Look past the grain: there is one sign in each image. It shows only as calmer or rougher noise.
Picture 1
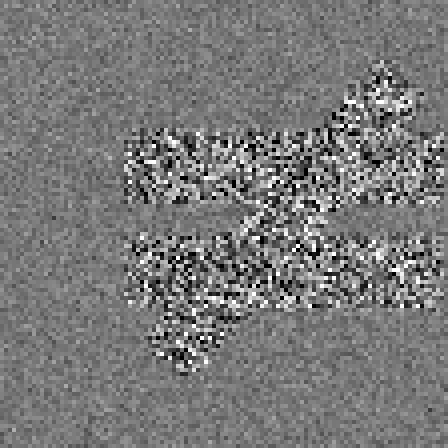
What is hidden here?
rough not-equal sign
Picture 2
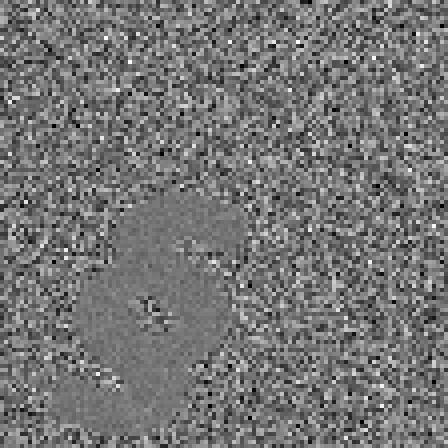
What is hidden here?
calm section sign
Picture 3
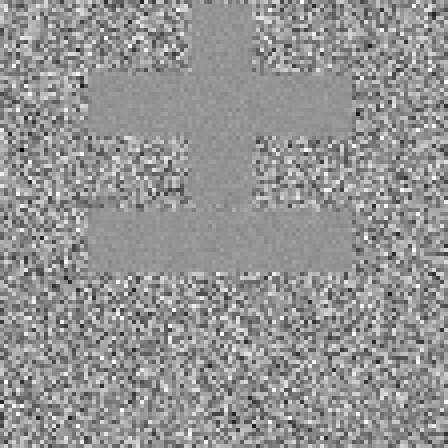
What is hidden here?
calm plus-minus sign
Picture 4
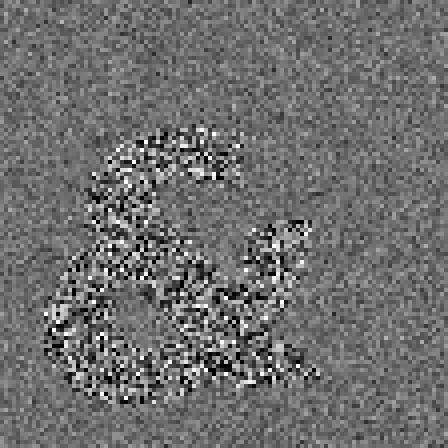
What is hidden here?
rough ampersand
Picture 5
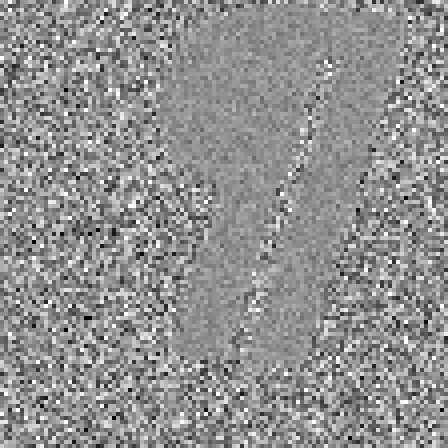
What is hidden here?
calm pilcrow
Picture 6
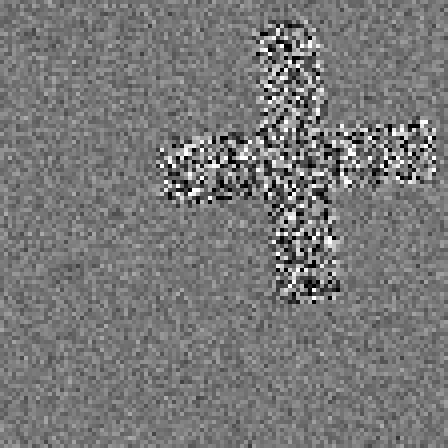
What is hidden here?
rough plus sign
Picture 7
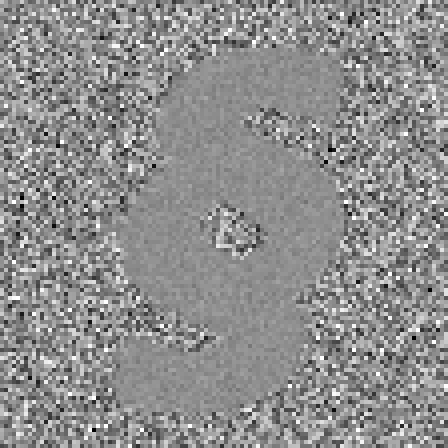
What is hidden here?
calm section sign
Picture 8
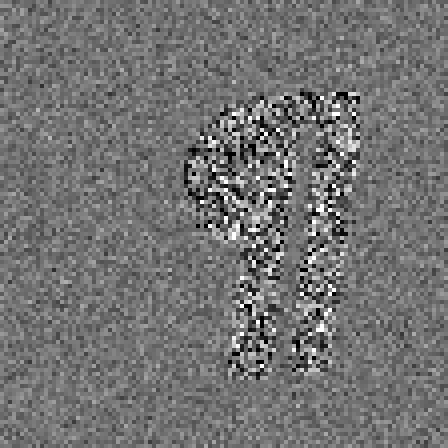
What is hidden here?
rough pilcrow
